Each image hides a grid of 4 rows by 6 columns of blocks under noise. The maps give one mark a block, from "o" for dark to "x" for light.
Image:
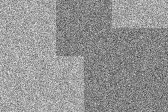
xxooxx
xxoooo
xxxooo
xxxooo
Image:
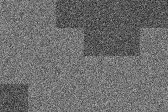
xxoooo
xxxoox
xxxxxx
oxxxxx
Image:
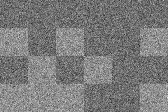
oooooo
xoxoox
oxoxoo
xxxoox
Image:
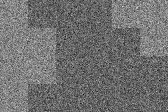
xoooxx
xxooox
xxoooo
xooooo
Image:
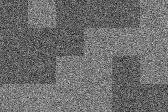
oxooox
oooxxx
ooxxox
xxxxoo
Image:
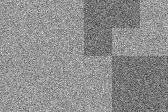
xxxoox
xxxoxx
xxxxoo
xxxxoo
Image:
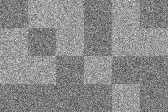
oxxoxo
xoxoxx
xxoxoo
ooooxo
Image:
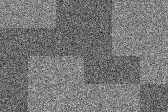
xxooxx
ooooxx
oxxoox
oxxxxo
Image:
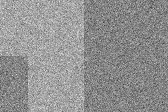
xxxooo
xxxooo
oxxooo
oxxooo
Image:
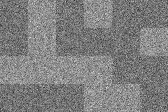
oxoxoo
oxooox
xxxxoo
oooxxo
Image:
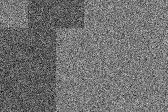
xooxxx
ooxxxx
ooxxxx
ooxxxx
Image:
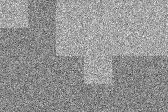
xoxxxx
ooxxxx
oooxoo
oooooo
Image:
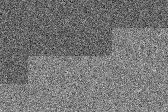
oooooo
ooooxx
oxxxxx
xxxxxx
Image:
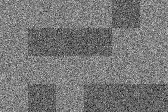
xxxxox
xoooxx
xxxxxx
xoxooo
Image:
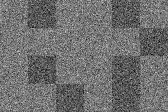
xoxxox
xxxxxo
xoxxox
xxoxox
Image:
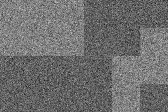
xxxooo
xxxoox
ooooxx
ooooxo
